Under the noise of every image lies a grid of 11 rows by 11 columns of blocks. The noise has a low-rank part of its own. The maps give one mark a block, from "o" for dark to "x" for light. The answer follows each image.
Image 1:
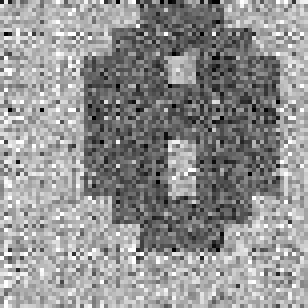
x x x x x o o o x x x
x x x x o o o o o x x
x x x o o o x o o o x
x x x o o o o o o o x
x x x o o o o o o o x
x x x o o o x o o o x
x x x o o o x o o o x
x x x x o o o o o x x
x x x x x o o o x x x
x x x x x x x x x x x
x x x x x x x x x x x
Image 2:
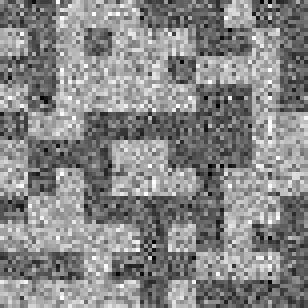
o o x x x o o o x o o
x o x o x x x o o x o
o o x x x x o x x x o
x o x x x x x o o x o
o x x o o o o o o x x
x o o o x x o o o x x
x o x o x x x o x x x
o x x o o o o o x x o
x x x x x o x o x o o
o o o x o o o x x x o
x x x x x o x o o o o
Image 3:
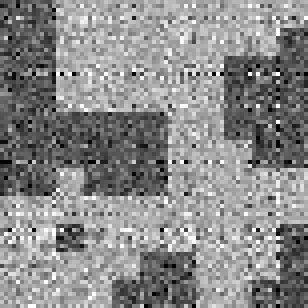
o o x x x x x x x x x
o o x x x x x x x x o
o o x x x x x x o o o
o o x x x x x x o o o
o o o o o o x x o o o
o o o o o o x x x o o
o o x o o o x x x x x
x x x x x x x x x x x
x x o x x x x x x x o
x x x x x o o x x x o
x x x x o o o x x o o
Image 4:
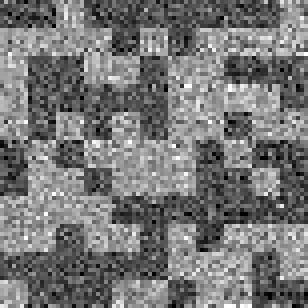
o o x o o o o o o o x
x x x x o x o x x x x
x o o x x o x x o o o
x o o o o o x x x x o
x o x o x o x x o x x
o x o x x x x o x o o
o x x o x x x o o x o
x x x x o o o o o o o
x x o x x o x o x x x
o o o o o o x x x o x
x o o o x x o x x o o
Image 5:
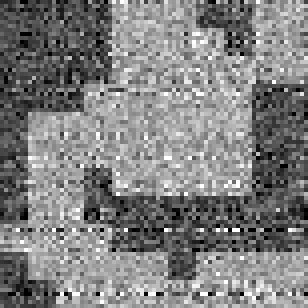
o o o o x x x o o x x
o o o o x x x x o x x
o o o o x x x x x x x
o o o x x x x x x o o
o x x x x x x x x o o
o x x x x x x x x o o
o x x o x x x x x o o
o x x o o o o o o o o
x x x x o o o o o o o
o x x x x x o x x x x
o o x x x x x x x x x
